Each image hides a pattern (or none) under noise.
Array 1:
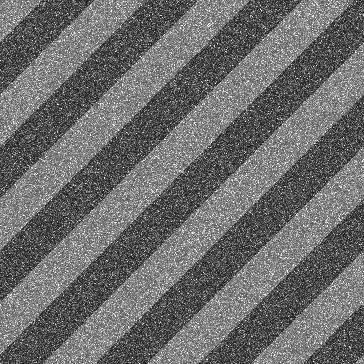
diagonal stripes
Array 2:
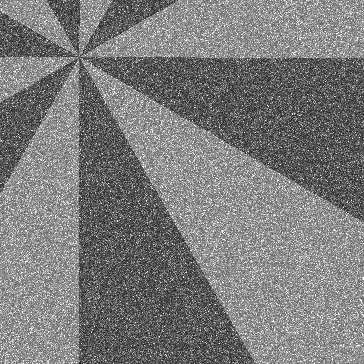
spokes from one point
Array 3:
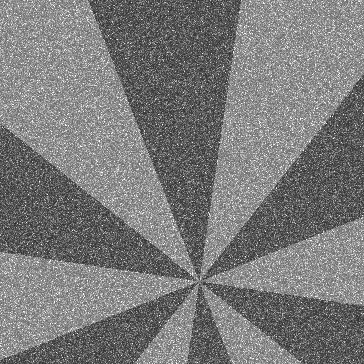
spokes from one point
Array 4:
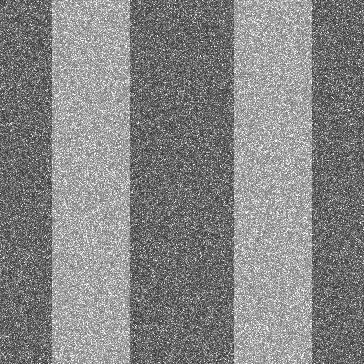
vertical stripes
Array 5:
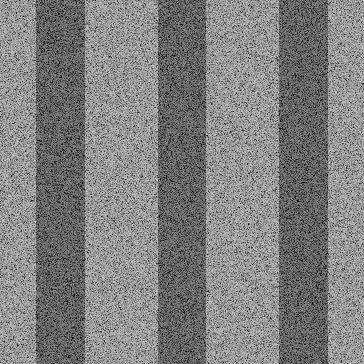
vertical stripes
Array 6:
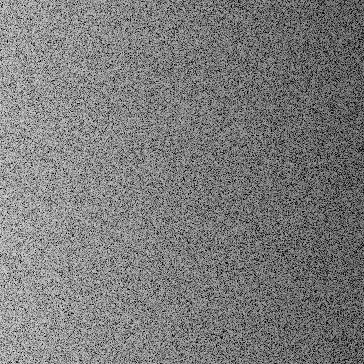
a smooth slope
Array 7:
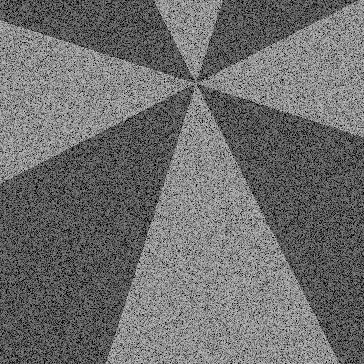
spokes from one point
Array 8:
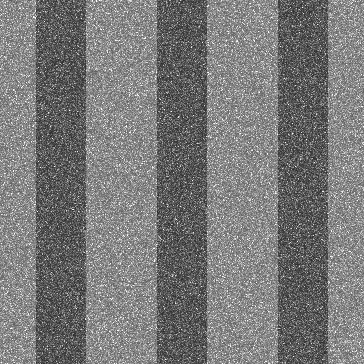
vertical stripes
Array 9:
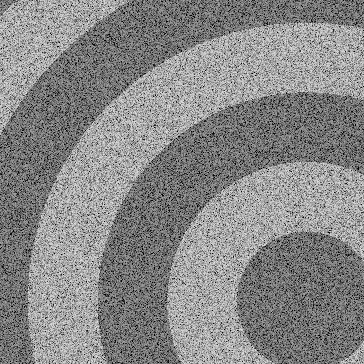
rings round one point
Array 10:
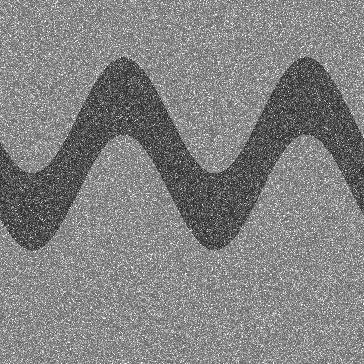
a wavy band
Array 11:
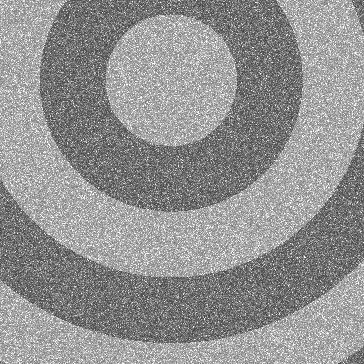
rings round one point
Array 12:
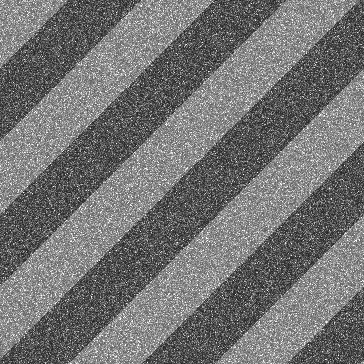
diagonal stripes
